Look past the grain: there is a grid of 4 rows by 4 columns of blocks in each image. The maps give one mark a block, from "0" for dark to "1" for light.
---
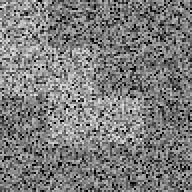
1 0 0 0
1 1 0 0
0 1 1 0
0 0 0 0
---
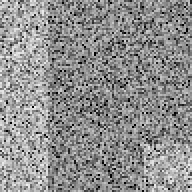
1 0 0 0
1 0 0 0
1 0 0 0
1 0 0 1
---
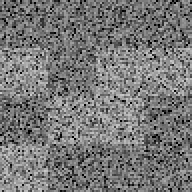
0 0 0 0
1 0 1 1
0 1 1 0
1 0 0 0
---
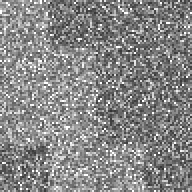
1 0 0 0
1 1 0 0
1 1 0 0
0 1 1 0
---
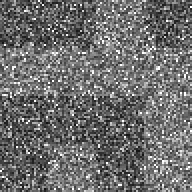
0 0 1 0
1 1 1 1
0 0 0 1
0 1 0 1
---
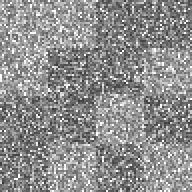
1 1 0 0
1 0 0 1
0 0 1 0
0 1 0 1
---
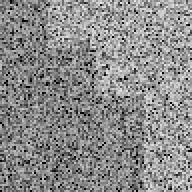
0 1 1 1
0 0 1 1
0 0 0 1
0 0 0 1
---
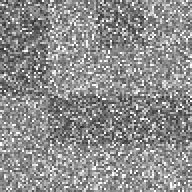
0 1 0 1
0 1 1 1
1 0 0 0
1 1 1 1
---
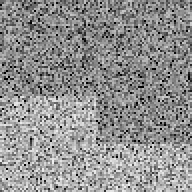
0 0 0 0
0 0 0 0
1 1 0 0
1 1 1 1
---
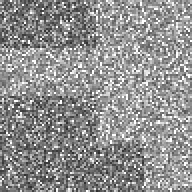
0 0 1 1
1 1 1 1
0 0 1 1
0 0 0 1
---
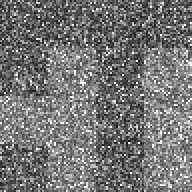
0 0 0 0
0 1 0 1
1 1 0 1
0 1 0 1
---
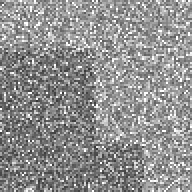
1 1 1 1
0 0 1 1
0 0 1 1
0 0 0 1
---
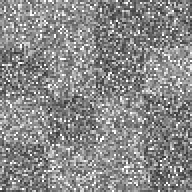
1 1 0 0
0 1 0 1
1 0 1 0
0 1 1 0
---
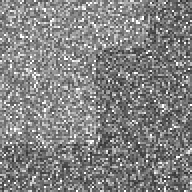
1 1 1 0
1 1 0 0
1 1 0 0
0 0 0 0
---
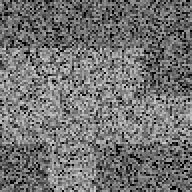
0 0 0 0
1 1 1 0
1 1 1 1
0 1 0 0
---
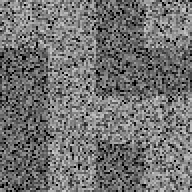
1 1 0 1
0 1 0 0
0 1 1 1
0 1 0 1
